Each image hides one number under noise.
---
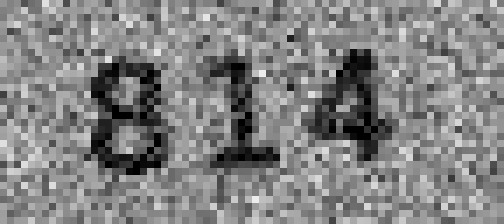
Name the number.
814
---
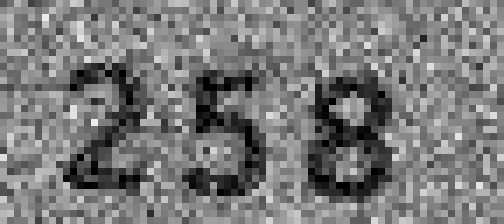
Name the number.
258
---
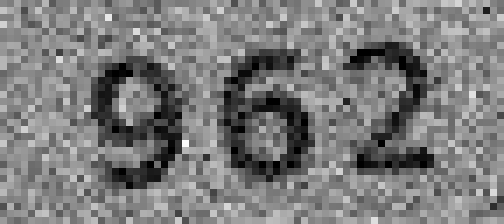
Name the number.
962
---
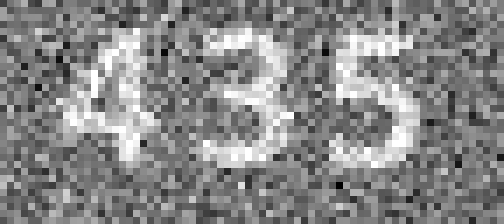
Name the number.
435
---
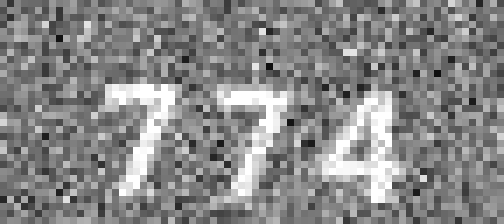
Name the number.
774
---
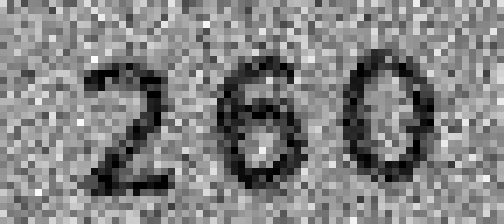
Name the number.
260
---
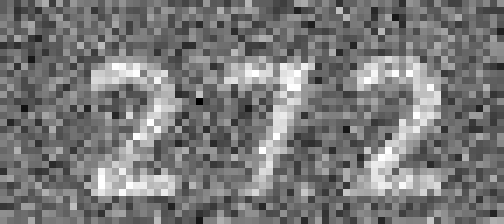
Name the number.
272
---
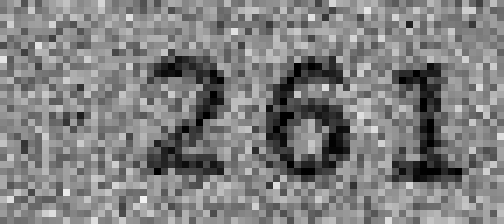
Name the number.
261
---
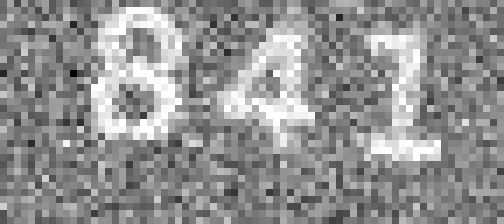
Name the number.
841
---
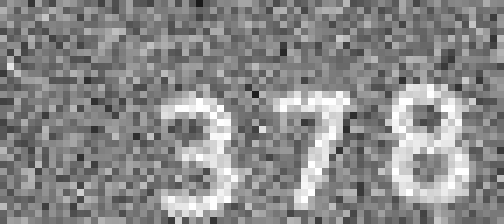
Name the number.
378
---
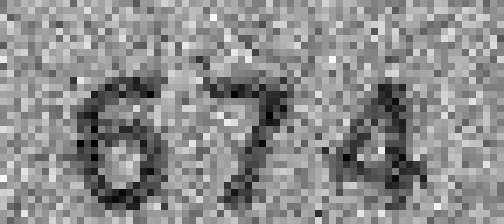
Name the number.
674
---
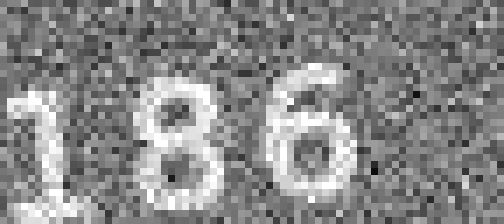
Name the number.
186
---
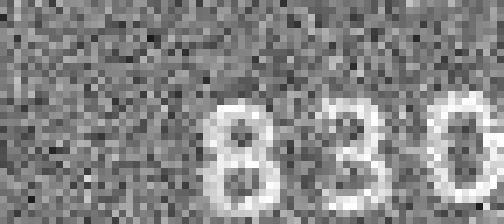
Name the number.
830
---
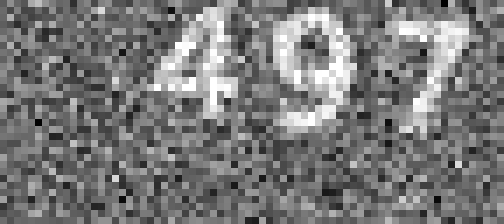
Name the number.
497
